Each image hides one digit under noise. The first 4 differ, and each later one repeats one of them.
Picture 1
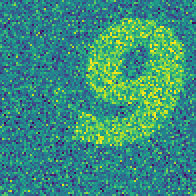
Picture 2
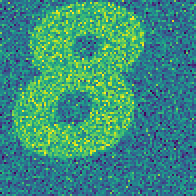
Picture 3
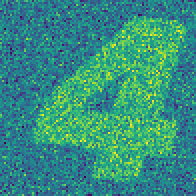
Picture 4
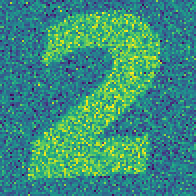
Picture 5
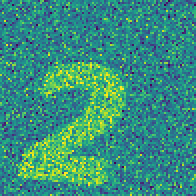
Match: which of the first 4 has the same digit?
4
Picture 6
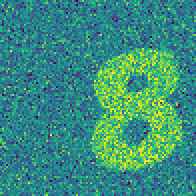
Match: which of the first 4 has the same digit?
2
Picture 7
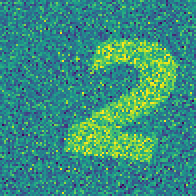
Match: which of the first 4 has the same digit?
4
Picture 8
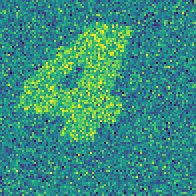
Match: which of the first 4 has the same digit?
3
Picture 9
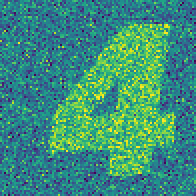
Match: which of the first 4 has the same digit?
3
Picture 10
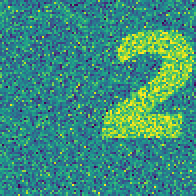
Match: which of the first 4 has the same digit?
4
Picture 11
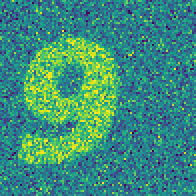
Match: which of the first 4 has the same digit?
1
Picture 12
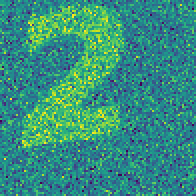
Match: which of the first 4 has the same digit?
4
